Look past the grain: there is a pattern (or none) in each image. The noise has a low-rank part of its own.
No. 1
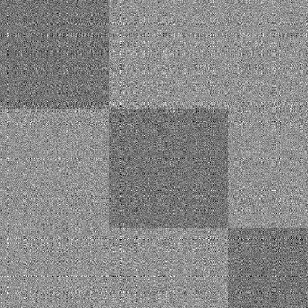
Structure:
blocks along the diagonal
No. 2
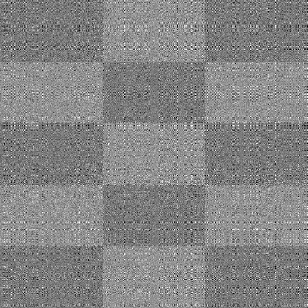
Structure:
a checkerboard
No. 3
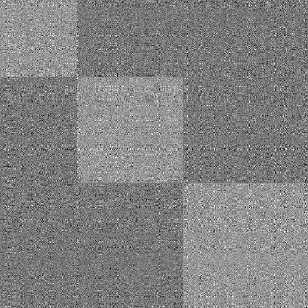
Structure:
blocks along the diagonal
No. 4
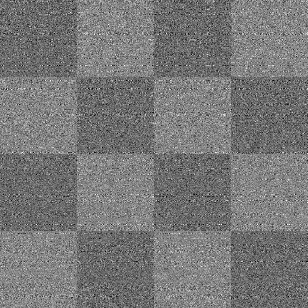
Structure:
a checkerboard
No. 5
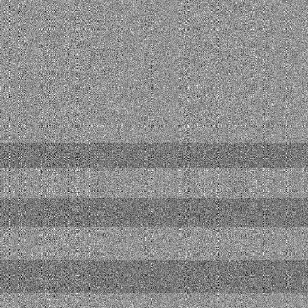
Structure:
bands of rows
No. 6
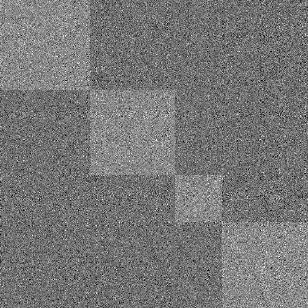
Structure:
blocks along the diagonal
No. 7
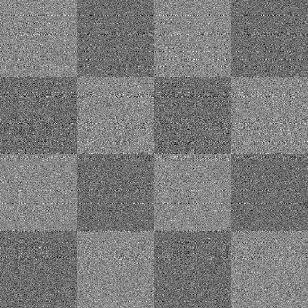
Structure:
a checkerboard
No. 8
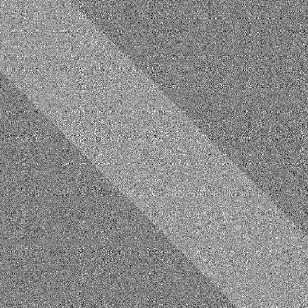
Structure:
a diagonal band
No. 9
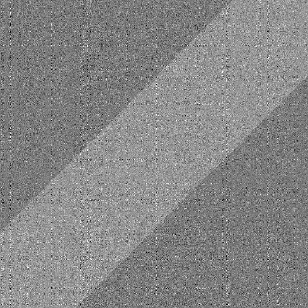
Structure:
a diagonal band
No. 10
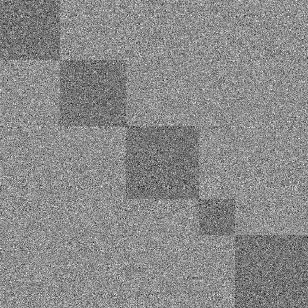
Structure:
blocks along the diagonal
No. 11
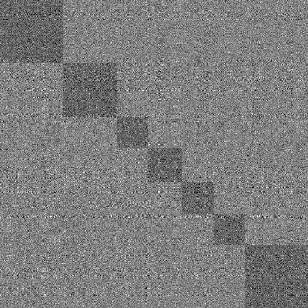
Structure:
blocks along the diagonal
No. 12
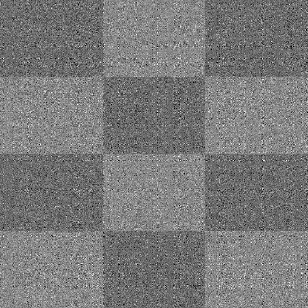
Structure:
a checkerboard
